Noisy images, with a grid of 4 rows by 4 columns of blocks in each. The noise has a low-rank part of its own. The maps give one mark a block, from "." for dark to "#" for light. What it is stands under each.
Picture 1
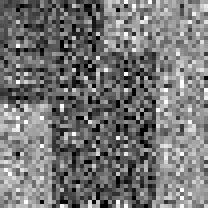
..##
...#
#..#
#..#
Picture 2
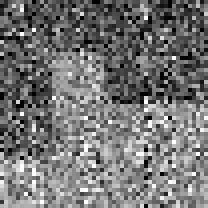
....
.#..
.###
####
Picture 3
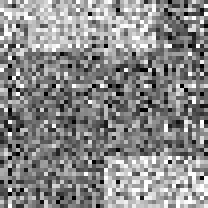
###.
....
....
..##
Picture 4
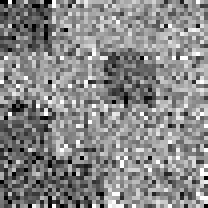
.###
##.#
.###
..##
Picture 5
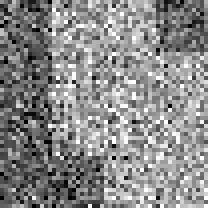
.##.
.###
.###
..##
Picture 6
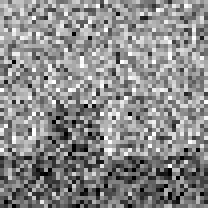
####
####
#.##
....
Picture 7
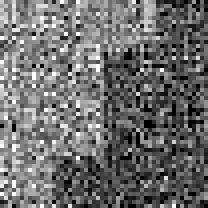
###.
##..
##..
#...
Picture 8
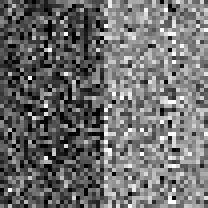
..##
..##
..##
..##
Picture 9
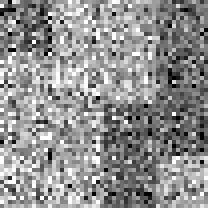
.##.
###.
##..
##.#
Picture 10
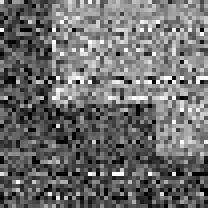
.###
.###
...#
....
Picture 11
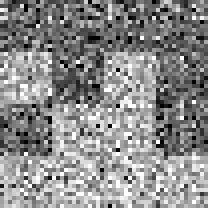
....
#.#.
.##.
####
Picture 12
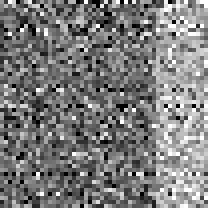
...#
...#
...#
...#
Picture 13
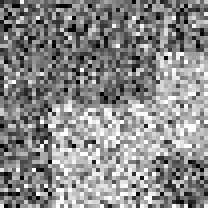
....
...#
.###
.##.
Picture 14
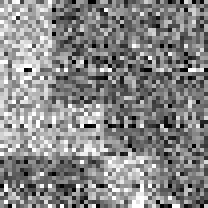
#...
#...
##..
..#.
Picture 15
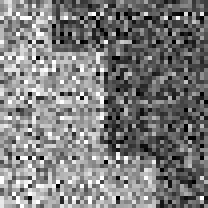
#...
##..
##..
###.
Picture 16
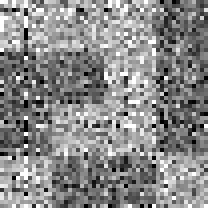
###.
..#.
.##.
#..#
